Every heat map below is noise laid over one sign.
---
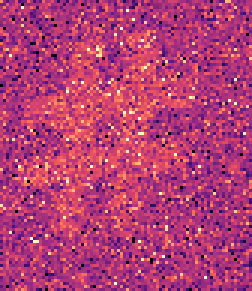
hash sign
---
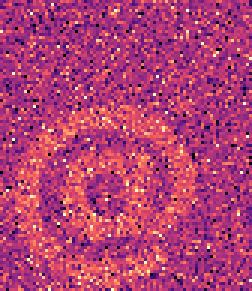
at sign
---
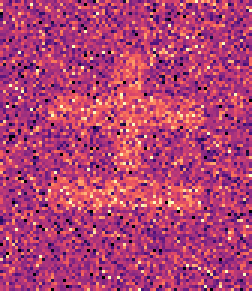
plus-minus sign
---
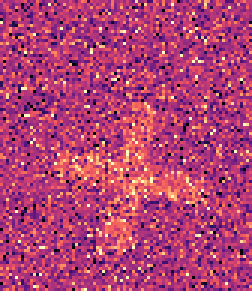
plus sign
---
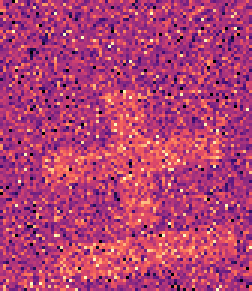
plus-minus sign
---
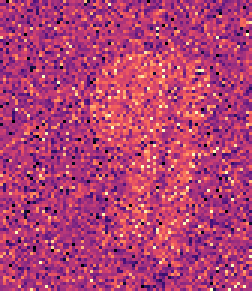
pilcrow
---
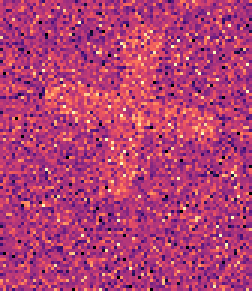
plus sign
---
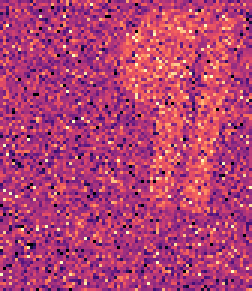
pilcrow
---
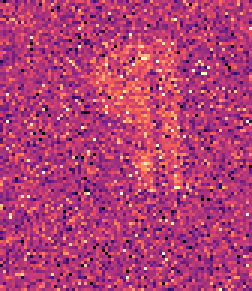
pilcrow
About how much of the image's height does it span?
half
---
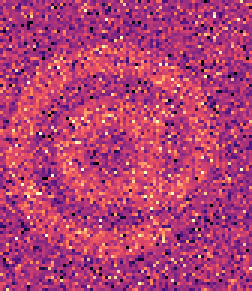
at sign
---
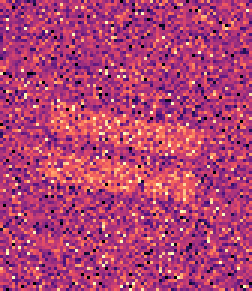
equals sign
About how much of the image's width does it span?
two thirds
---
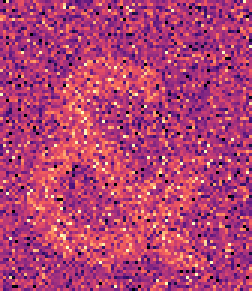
ampersand
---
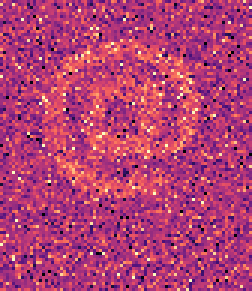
at sign
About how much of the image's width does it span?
two thirds
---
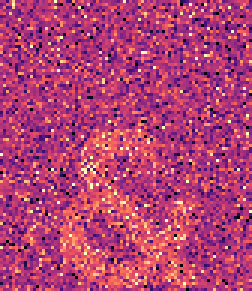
ampersand
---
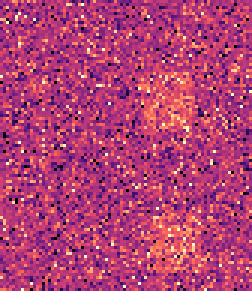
colon
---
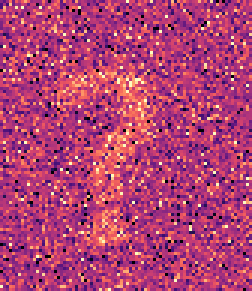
question mark
